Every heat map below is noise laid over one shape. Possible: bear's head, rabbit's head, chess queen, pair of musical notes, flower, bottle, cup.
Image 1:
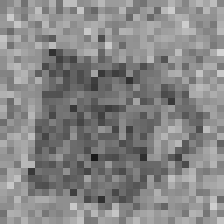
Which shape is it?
cup
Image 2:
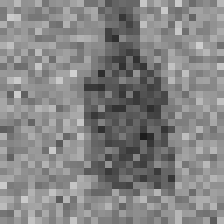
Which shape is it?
bottle
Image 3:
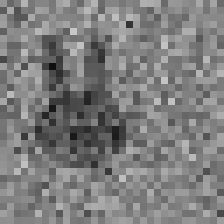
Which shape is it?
rabbit's head
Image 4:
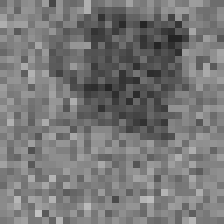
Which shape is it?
cup
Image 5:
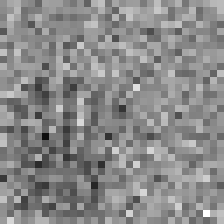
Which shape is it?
chess queen
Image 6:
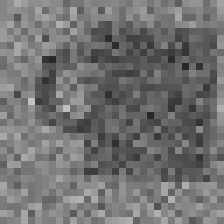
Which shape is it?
cup
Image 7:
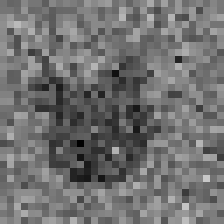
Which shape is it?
bear's head
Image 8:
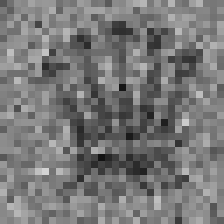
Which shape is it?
chess queen
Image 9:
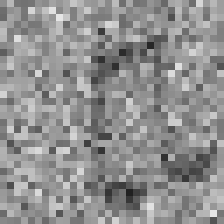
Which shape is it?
pair of musical notes
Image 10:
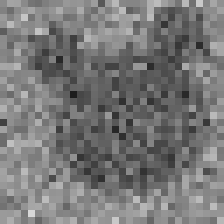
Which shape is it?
bear's head
